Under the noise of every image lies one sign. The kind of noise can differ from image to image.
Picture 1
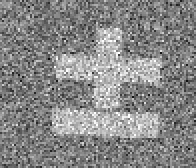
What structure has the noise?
low rank plus noise
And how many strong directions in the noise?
five to eight
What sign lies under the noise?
plus-minus sign
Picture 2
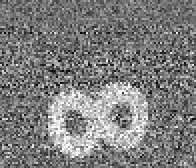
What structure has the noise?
rows of uneven size
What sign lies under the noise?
infinity sign
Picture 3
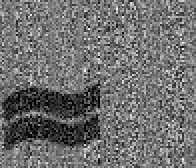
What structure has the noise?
columns of uneven size
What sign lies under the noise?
approximately sign
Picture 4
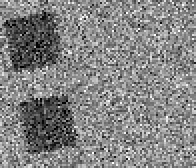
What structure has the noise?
independent entries
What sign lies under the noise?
colon
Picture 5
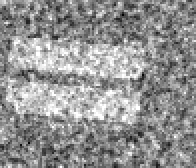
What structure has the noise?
blotchy
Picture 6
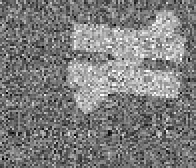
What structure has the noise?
low rank plus noise
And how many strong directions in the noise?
three or four
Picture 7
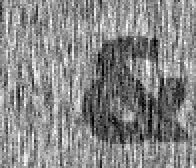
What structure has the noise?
streaked along the columns
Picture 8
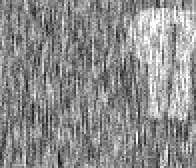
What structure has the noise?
streaked along the columns
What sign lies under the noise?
pilcrow
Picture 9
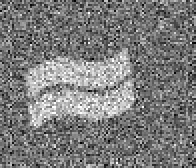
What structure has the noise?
low rank plus noise
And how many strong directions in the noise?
five to eight
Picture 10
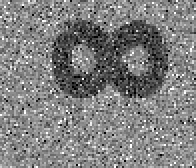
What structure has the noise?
heavy tails
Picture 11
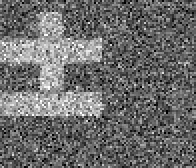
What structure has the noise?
independent entries
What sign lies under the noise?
plus-minus sign
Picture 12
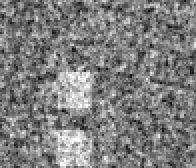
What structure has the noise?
blotchy
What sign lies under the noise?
colon
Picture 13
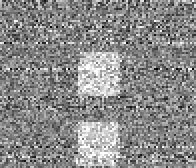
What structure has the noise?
rows of uneven size
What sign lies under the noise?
colon
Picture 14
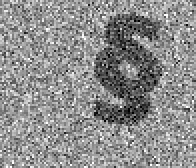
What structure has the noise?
independent entries
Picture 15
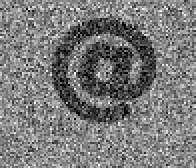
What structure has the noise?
low rank plus noise
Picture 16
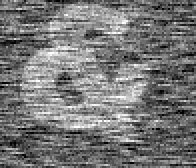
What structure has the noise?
streaked along the rows
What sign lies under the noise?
ampersand
